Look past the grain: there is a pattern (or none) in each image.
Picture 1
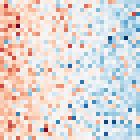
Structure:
a smooth slope
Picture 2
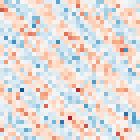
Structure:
diagonal stripes
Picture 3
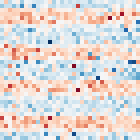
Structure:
horizontal stripes
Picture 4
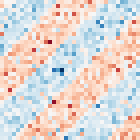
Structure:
diagonal stripes
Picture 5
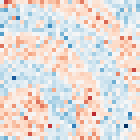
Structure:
rings round one point
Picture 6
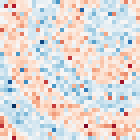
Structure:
rings round one point
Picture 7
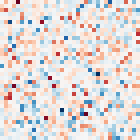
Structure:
only noise
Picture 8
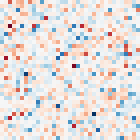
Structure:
only noise
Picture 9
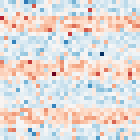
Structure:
horizontal stripes
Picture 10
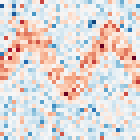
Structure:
a wavy band
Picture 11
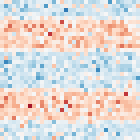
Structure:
horizontal stripes
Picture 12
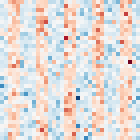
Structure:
vertical stripes
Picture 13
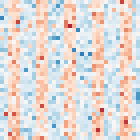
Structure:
vertical stripes
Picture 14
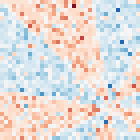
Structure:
spokes from one point
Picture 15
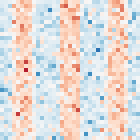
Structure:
vertical stripes
